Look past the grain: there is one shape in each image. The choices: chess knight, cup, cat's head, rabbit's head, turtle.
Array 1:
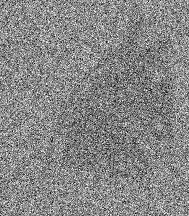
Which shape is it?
chess knight
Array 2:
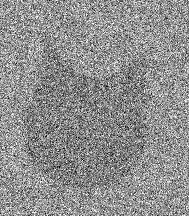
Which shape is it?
cat's head
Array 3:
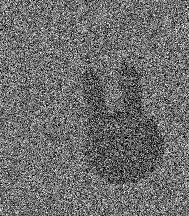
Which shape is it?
rabbit's head
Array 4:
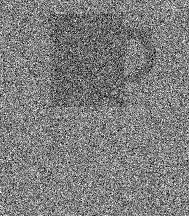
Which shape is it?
cup
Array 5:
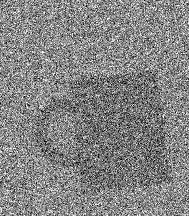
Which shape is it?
cup
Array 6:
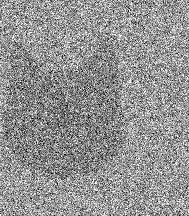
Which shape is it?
cat's head
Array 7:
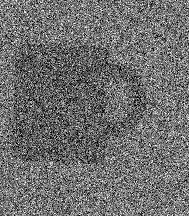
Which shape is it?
cup
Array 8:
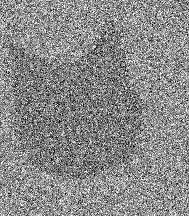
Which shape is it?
cat's head
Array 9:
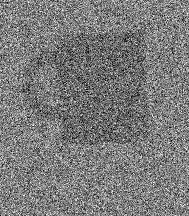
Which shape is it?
cup
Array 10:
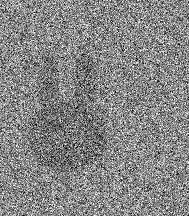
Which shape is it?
rabbit's head
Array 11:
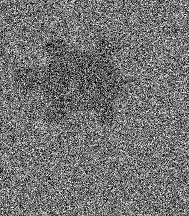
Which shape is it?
turtle
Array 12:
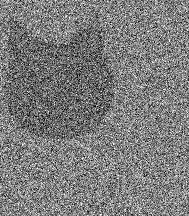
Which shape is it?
cat's head
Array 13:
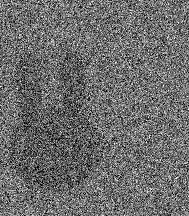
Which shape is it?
rabbit's head
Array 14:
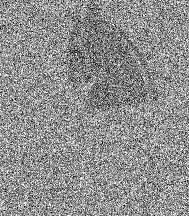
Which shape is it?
chess knight
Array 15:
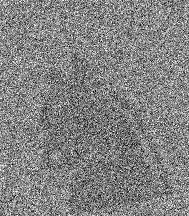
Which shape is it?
chess knight
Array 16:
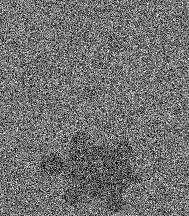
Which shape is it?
turtle
